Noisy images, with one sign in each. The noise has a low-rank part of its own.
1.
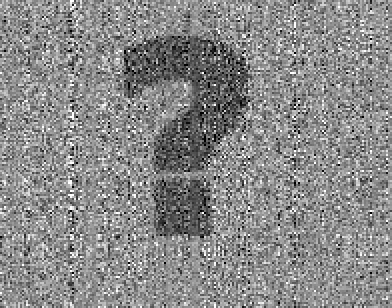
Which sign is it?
question mark
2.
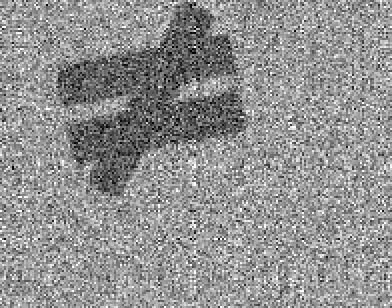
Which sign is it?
not-equal sign
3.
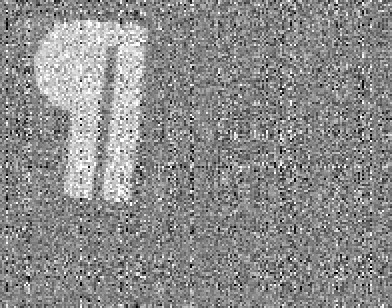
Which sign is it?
pilcrow
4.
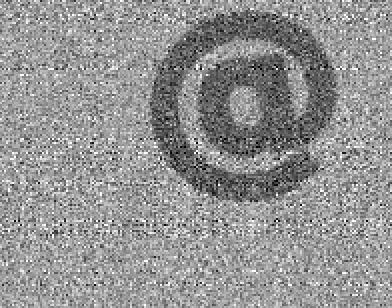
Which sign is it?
at sign
